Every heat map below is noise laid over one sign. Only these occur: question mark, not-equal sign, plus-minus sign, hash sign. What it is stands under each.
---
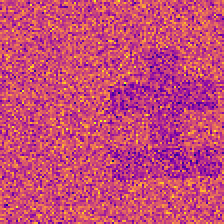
plus-minus sign
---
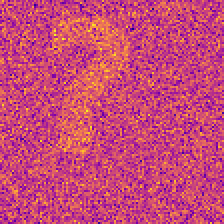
question mark
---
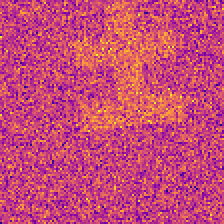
plus-minus sign
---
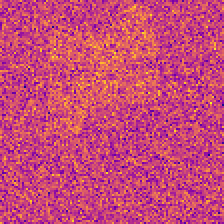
not-equal sign
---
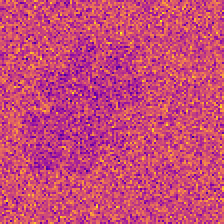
hash sign
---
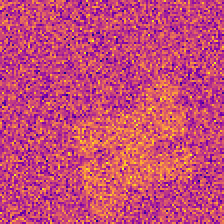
not-equal sign
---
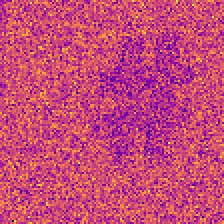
hash sign
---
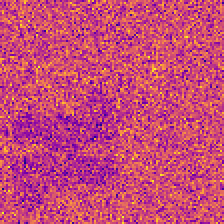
not-equal sign
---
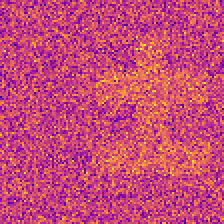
plus-minus sign
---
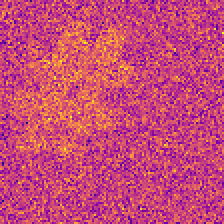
hash sign
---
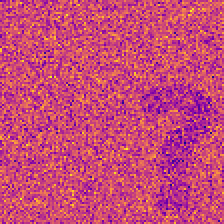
question mark
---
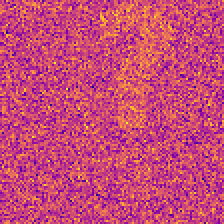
question mark
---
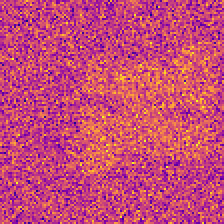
not-equal sign
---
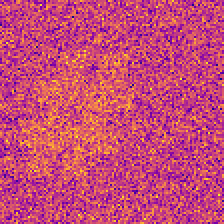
hash sign
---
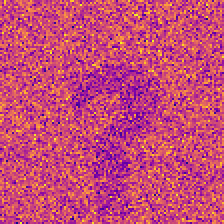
question mark
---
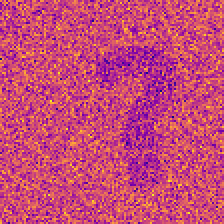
question mark
